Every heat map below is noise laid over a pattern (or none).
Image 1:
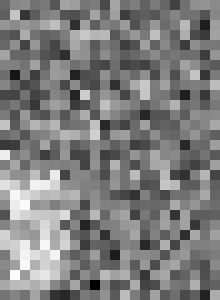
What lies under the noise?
one block
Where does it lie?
bottom left
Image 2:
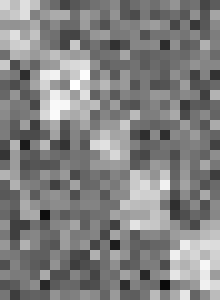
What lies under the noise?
blocks along the diagonal
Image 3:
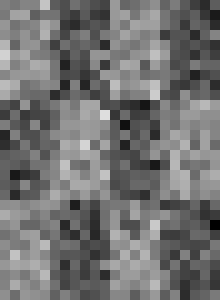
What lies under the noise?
a checkerboard
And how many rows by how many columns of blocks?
3 by 4
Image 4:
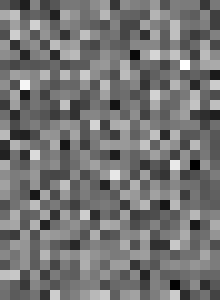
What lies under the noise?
only noise
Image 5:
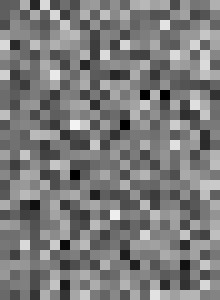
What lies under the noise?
only noise
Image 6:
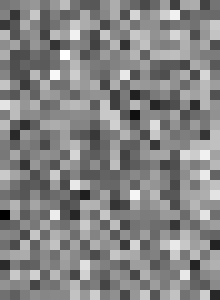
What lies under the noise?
only noise
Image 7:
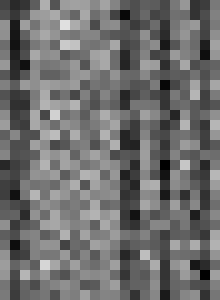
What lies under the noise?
bands of columns
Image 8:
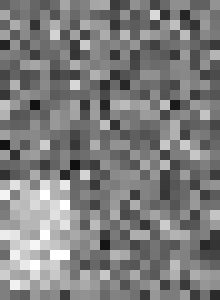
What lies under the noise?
one block
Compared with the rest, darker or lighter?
lighter
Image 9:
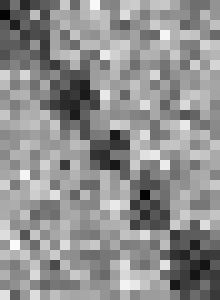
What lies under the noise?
blocks along the diagonal
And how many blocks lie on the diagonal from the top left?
5
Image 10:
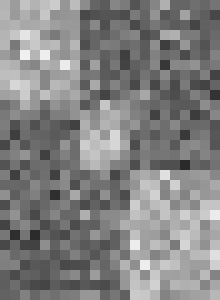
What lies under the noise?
blocks along the diagonal
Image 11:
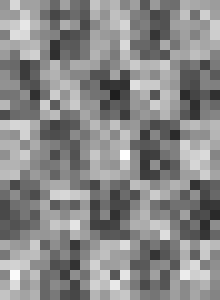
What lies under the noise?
a checkerboard
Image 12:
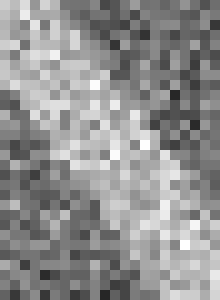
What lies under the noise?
a diagonal band
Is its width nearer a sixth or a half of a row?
a half
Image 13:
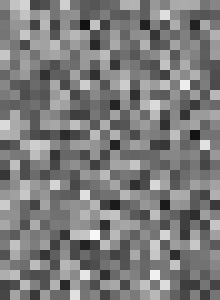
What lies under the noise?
only noise
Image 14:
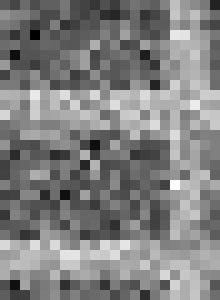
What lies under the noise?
bands of rows crossing bands of columns
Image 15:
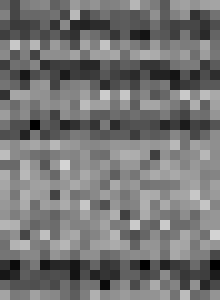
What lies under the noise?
bands of rows
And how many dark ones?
4
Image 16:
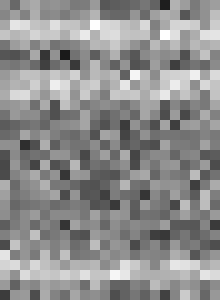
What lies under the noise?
bands of rows
